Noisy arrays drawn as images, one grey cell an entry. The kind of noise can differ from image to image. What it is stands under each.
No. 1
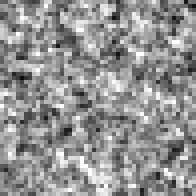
blotchy
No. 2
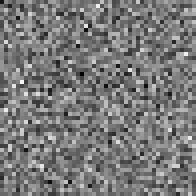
independent entries
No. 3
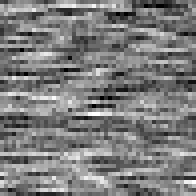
streaked along the rows
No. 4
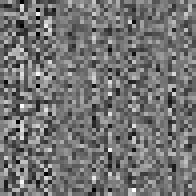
columns of uneven size
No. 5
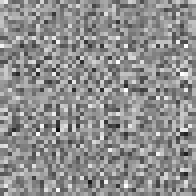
low rank plus noise
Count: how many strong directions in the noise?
three or four
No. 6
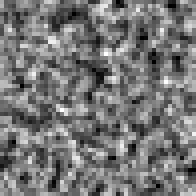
blotchy
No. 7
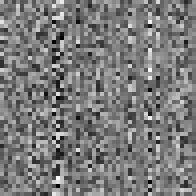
columns of uneven size
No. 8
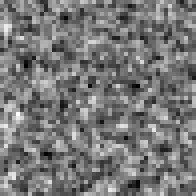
blotchy
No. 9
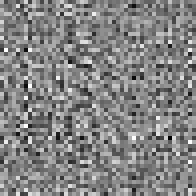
low rank plus noise
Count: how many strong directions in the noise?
three or four
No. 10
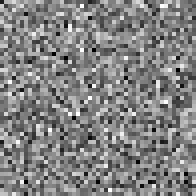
independent entries
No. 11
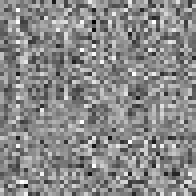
low rank plus noise
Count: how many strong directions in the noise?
three or four
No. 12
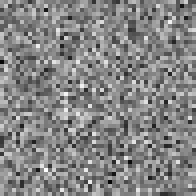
independent entries
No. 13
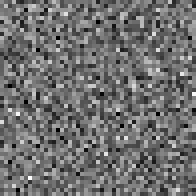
independent entries
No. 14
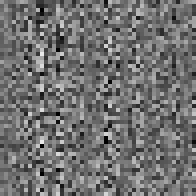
columns of uneven size
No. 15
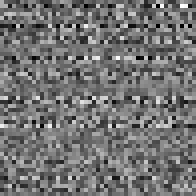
rows of uneven size
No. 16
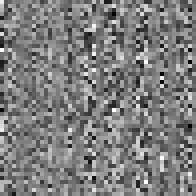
columns of uneven size
